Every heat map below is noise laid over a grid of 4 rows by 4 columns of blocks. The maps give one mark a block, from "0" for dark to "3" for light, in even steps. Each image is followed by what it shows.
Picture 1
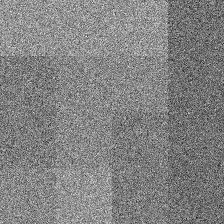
3330
1220
1210
2310
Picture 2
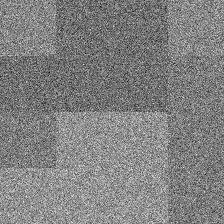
2002
0001
1331
3331
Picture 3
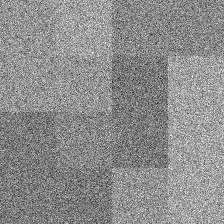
2311
2203
0103
0023
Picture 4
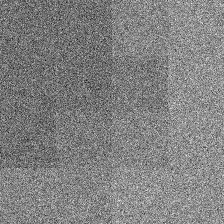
0023
0013
0123
2233
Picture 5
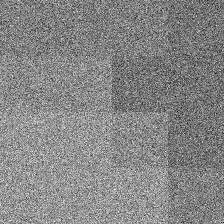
1110
2200
3320
3331
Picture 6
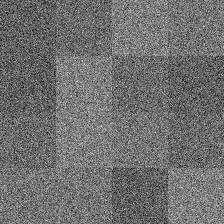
0132
0310
1321
2203
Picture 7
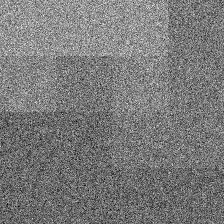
3331
2121
0011
0000
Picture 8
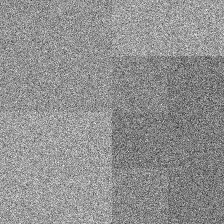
2233
2210
3300
3310
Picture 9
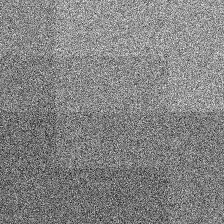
2333
1223
0111
0001
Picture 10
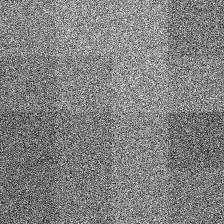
2331
1232
0120
0121
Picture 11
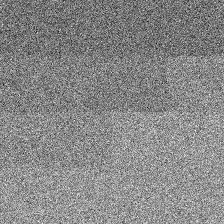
0000
1112
2233
3333
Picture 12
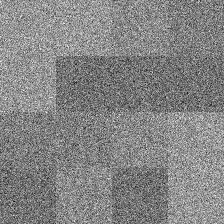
3321
3000
1123
0203
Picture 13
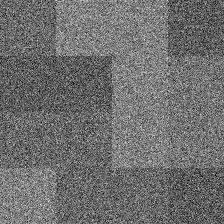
1330
0032
1132
3110
